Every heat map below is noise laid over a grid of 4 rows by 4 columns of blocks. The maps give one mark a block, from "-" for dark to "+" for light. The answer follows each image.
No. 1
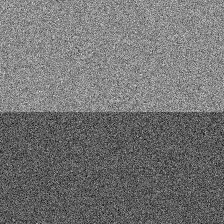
++++
++++
----
----
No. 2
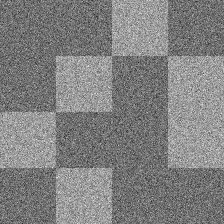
--+-
-+-+
+--+
-+--
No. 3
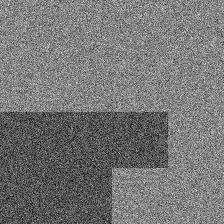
++++
++++
---+
--++
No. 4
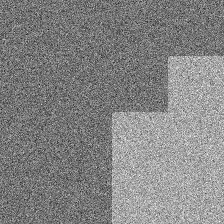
----
---+
--++
--++
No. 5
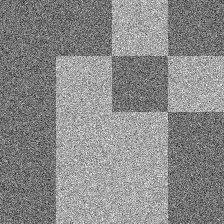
--+-
-+-+
-++-
-++-
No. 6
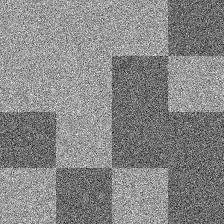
+++-
++-+
-+--
+-+-
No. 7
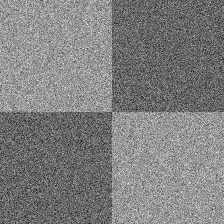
++--
++--
--++
--++
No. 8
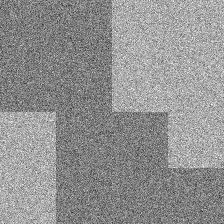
--++
--++
+--+
+---
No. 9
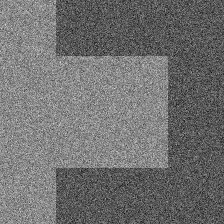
+---
+++-
+++-
+---
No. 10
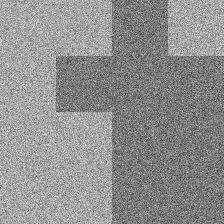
++-+
+---
++--
++--
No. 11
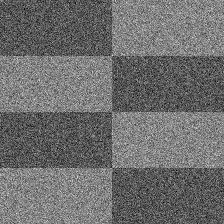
--++
++--
--++
++--
